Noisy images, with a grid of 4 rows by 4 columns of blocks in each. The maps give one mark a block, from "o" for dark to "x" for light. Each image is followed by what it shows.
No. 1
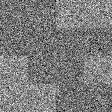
ooxx
oooo
xoox
xxoo
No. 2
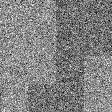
xxoo
xxoo
xxox
xoox
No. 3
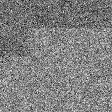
oooo
oxxx
xxxx
xxxx
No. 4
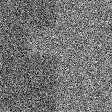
ooxx
oxxx
ooxx
ooxx
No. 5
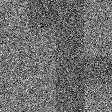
xoox
xxox
xxoo
xxox
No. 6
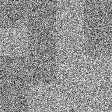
ooxo
xoxo
ooxx
oxxx
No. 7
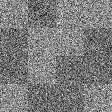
xoxx
oxxo
oxoo
xoox
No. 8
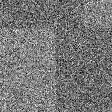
ooox
xxoo
xxoo
xxoo
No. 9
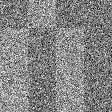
oxoo
xoxo
xoxo
xoxo
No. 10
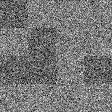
oxxx
xoxx
ooxo
xxxx
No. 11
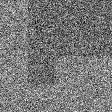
xooo
xooo
xoxx
xxxx
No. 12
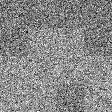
oooo
oxxo
xxxx
xxox
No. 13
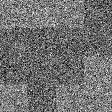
xxxo
oooo
ooox
xoxx
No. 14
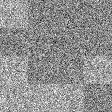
xooo
oooo
xoox
xxxo
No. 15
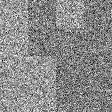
xoxo
xooo
xxoo
xxoo
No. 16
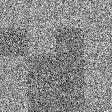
xxxx
oxox
xoox
xoox
